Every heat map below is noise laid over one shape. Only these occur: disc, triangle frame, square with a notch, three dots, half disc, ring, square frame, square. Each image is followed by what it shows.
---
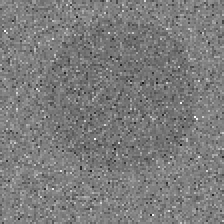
disc
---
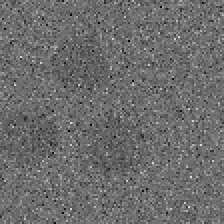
three dots
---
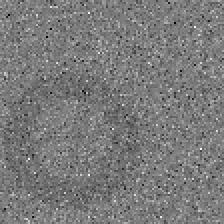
ring
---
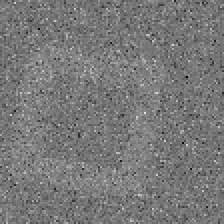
square frame
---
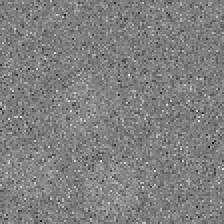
three dots
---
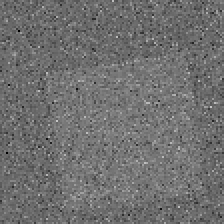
square
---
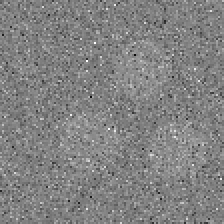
three dots
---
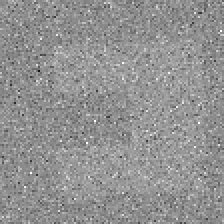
square with a notch
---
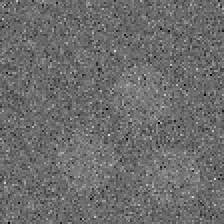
three dots
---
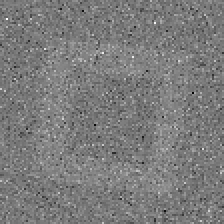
square frame
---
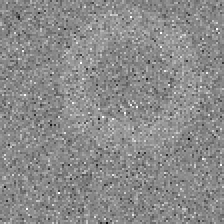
ring
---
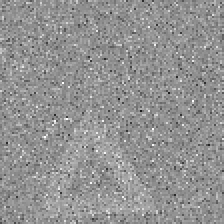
triangle frame
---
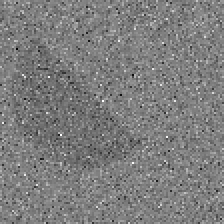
half disc
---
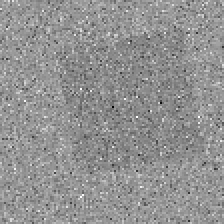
square
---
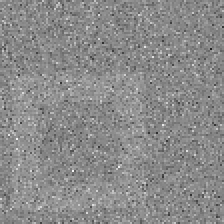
square frame
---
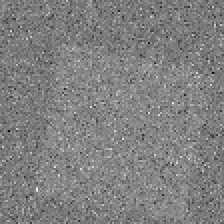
square
